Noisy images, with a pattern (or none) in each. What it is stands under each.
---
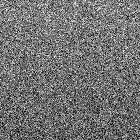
a smooth slope
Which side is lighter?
top
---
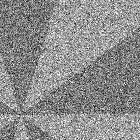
spokes from one point
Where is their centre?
bottom left
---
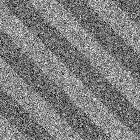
diagonal stripes
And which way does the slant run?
top left to bottom right
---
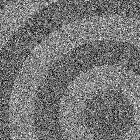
rings round one point
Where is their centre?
bottom right
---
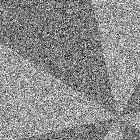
spokes from one point
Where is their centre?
bottom right
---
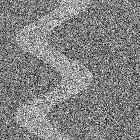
a wavy band
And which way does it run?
top to bottom
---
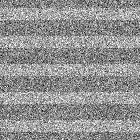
horizontal stripes
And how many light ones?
5
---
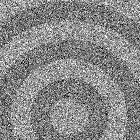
rings round one point
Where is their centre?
bottom middle
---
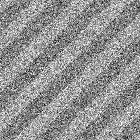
diagonal stripes
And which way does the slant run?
bottom left to top right
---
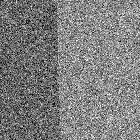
a sharp edge
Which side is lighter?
right
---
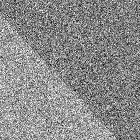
a sharp edge
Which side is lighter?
bottom left
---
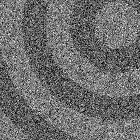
rings round one point
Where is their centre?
top right
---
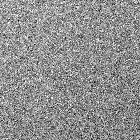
a smooth slope
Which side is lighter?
top left
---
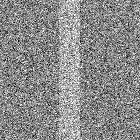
one vertical stripe
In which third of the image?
middle
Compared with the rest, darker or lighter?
lighter
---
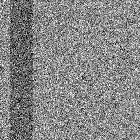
one vertical stripe
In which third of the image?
left
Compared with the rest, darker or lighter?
darker
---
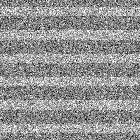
horizontal stripes
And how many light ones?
6
